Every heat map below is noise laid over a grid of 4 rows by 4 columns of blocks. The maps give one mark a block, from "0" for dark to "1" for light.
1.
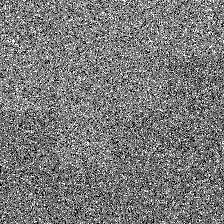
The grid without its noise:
1111
1110
0100
0000
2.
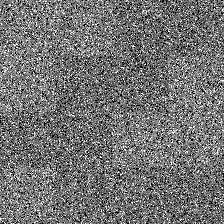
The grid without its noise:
1100
1001
0011
1000
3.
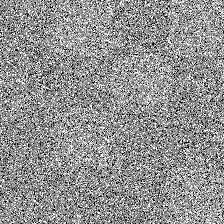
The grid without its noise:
0101
0010
0100
0001
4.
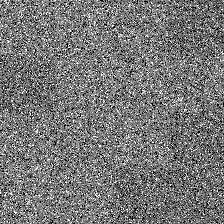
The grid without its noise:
1110
0111
1110
1100
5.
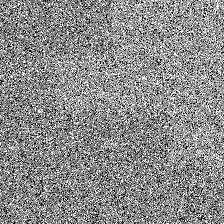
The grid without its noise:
0011
0111
0001
0000
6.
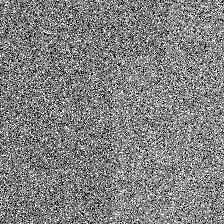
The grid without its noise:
0001
0011
0011
0011
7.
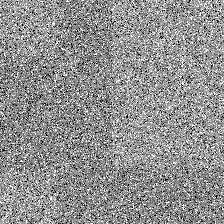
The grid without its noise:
1011
0011
0011
1000
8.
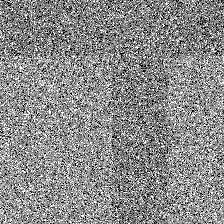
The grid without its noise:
0000
1101
1101
1101
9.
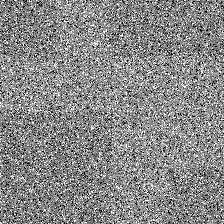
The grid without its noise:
0100
1111
0011
0010
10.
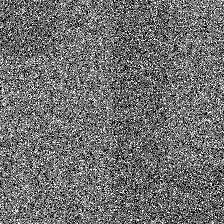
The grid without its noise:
0101
1101
1101
1100
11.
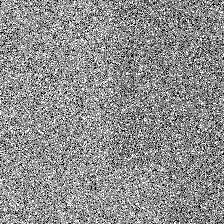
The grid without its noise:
1100
1100
1100
1110
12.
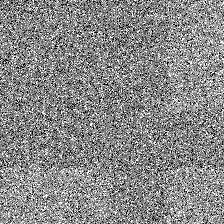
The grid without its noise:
0001
0001
0000
1101
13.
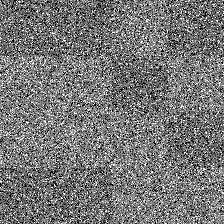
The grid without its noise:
0010
1101
1110
0011
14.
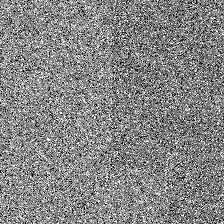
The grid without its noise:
1100
1100
1100
1110
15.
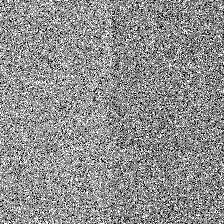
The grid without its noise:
1100
1100
1100
1100
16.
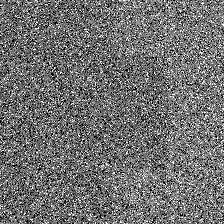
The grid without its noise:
0011
0001
0001
0011
